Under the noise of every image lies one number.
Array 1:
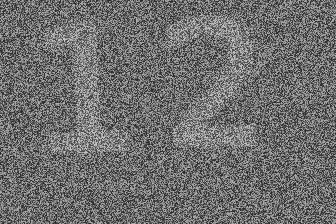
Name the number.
12
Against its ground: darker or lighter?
lighter
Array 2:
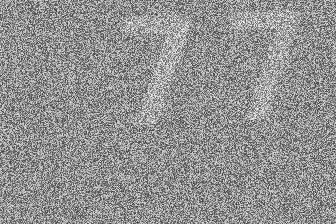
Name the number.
77
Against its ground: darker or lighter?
lighter
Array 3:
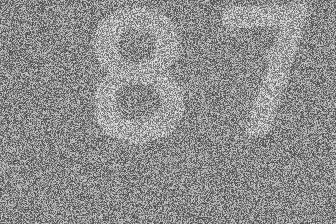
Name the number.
87
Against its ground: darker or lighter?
lighter
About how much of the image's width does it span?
two thirds
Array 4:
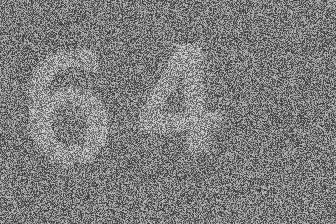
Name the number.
64
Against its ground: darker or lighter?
lighter
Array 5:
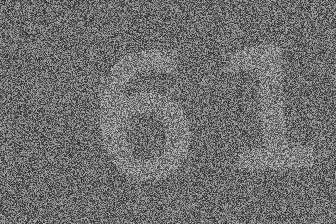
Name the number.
61
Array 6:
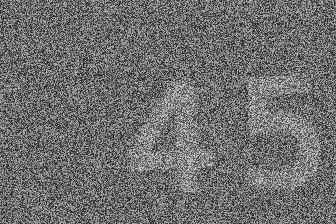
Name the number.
45
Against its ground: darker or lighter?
lighter
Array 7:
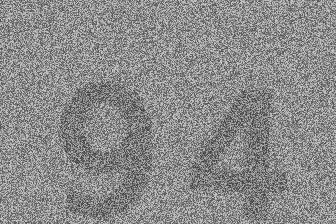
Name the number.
94
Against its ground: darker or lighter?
darker
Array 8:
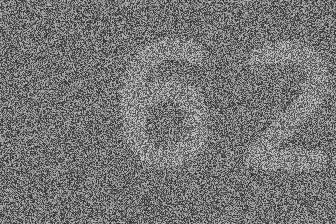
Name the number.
62
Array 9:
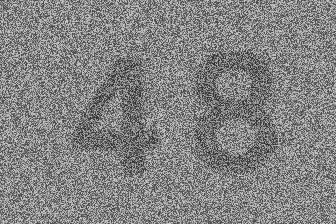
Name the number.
48
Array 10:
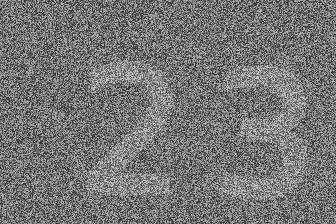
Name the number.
23
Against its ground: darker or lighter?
lighter
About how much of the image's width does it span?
two thirds
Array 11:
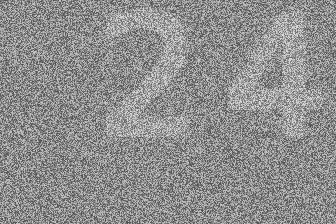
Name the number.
24
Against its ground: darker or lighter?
lighter
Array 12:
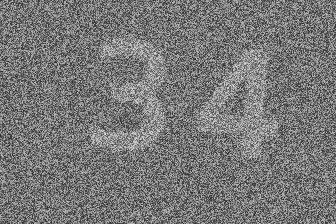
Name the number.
34
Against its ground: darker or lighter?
lighter
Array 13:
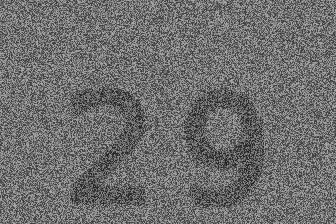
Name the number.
29
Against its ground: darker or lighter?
darker
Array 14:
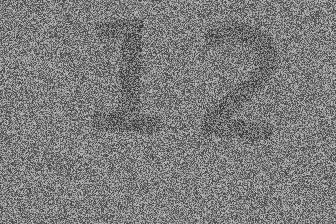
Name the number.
12
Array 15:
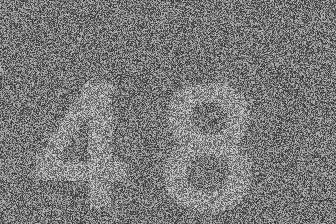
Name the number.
48
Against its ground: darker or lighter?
lighter
